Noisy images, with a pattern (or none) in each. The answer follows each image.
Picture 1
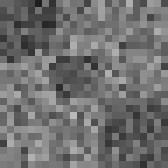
blocks along the diagonal
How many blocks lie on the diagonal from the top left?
3
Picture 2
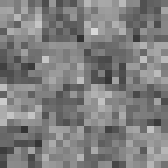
a checkerboard
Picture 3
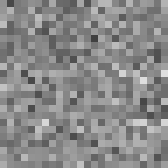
only noise
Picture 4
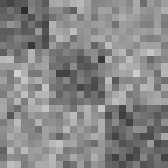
blocks along the diagonal
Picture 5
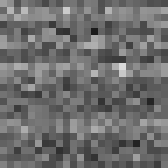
bands of rows
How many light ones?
4
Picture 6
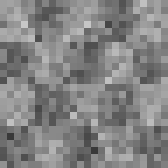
a checkerboard
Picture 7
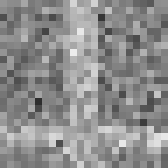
bands of rows crossing bands of columns
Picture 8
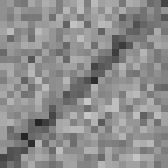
a diagonal band
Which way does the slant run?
bottom left to top right
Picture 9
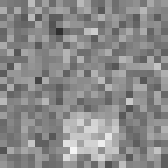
one block
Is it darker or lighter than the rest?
lighter
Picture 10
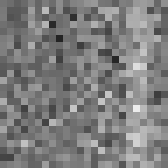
one band of columns
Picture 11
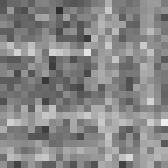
bands of rows crossing bands of columns
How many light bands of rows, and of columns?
3 and 2
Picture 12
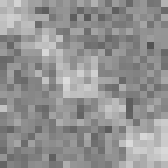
blocks along the diagonal
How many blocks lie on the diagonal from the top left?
5
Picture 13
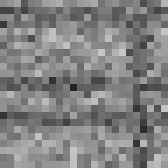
bands of rows crossing bands of columns
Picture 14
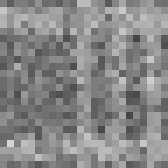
bands of rows crossing bands of columns
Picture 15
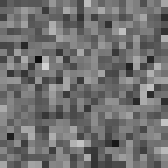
only noise
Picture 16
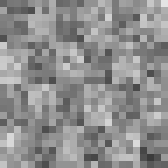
a checkerboard
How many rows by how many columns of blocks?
4 by 6
